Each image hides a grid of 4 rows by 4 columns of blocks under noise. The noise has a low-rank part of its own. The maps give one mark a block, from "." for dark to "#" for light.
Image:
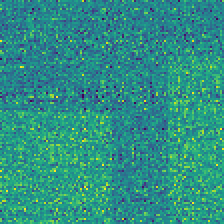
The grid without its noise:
. . . .
. . . #
# # . #
# # . #
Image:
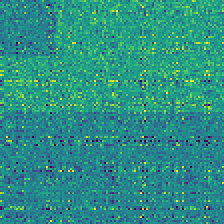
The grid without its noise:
. # # #
# # # #
. . . .
. . . .
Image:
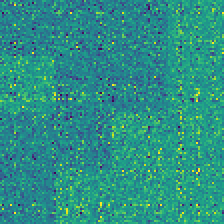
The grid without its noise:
. . . #
# . . #
. . # #
. # # #
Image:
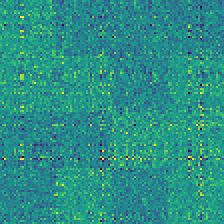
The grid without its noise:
# . . .
# # . #
. . # #
. # . #
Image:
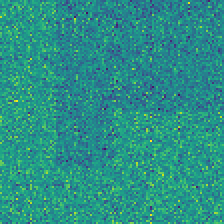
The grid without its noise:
# . . .
# . . .
# . # #
# # # #
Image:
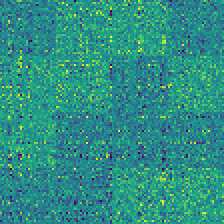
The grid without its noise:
. # # .
# # . #
# . . .
. . # #
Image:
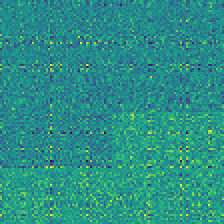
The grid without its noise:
. . . .
. . . .
. . # #
# # # #
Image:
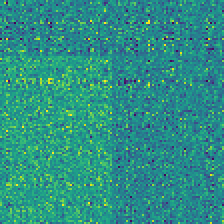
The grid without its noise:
. . . .
# # . .
# # . .
# # . .
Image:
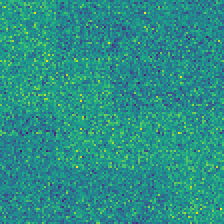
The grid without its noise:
# . . .
# # . .
. # # #
. . . #
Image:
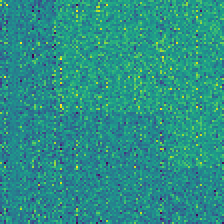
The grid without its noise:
. # # #
. # # #
. . . #
. . . .
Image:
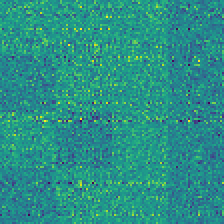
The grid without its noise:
# # # .
. # # .
# . # .
. # # .
